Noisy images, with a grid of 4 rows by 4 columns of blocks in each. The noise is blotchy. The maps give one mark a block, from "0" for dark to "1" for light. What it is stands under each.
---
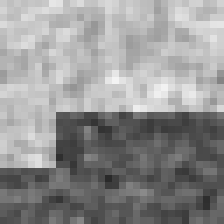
1111
1111
1000
0000
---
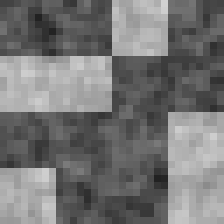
0010
1100
0001
1001
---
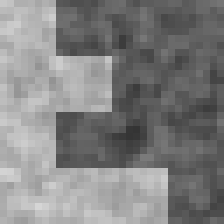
1000
1100
1000
1110
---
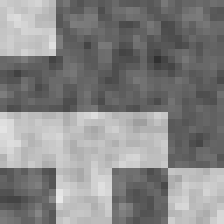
1000
0000
1110
0101
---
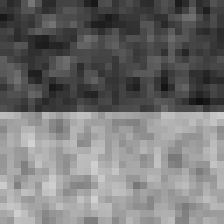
0000
0000
1111
1111
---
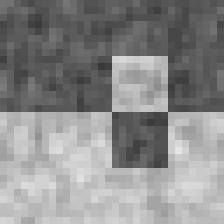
0000
0010
1101
1111
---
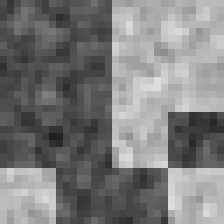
0011
0011
0010
1001
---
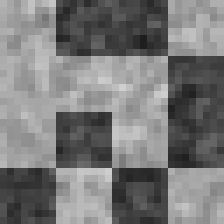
1001
1110
1010
0101
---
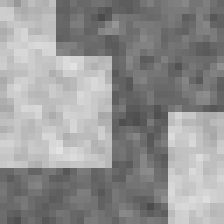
1000
1100
1101
0001
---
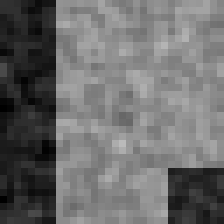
0111
0111
0111
0110
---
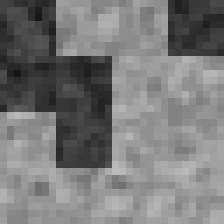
0110
0011
1011
1111
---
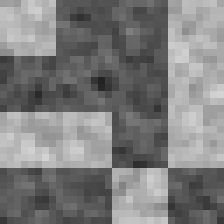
1001
0001
1101
0010
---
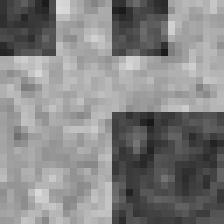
0101
1111
1100
1100
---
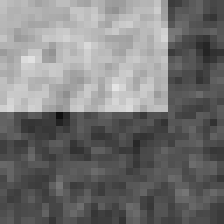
1110
1110
0000
0000
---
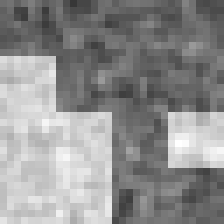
0000
1000
1101
1100
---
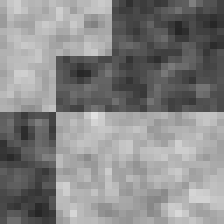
1100
1000
0111
0111
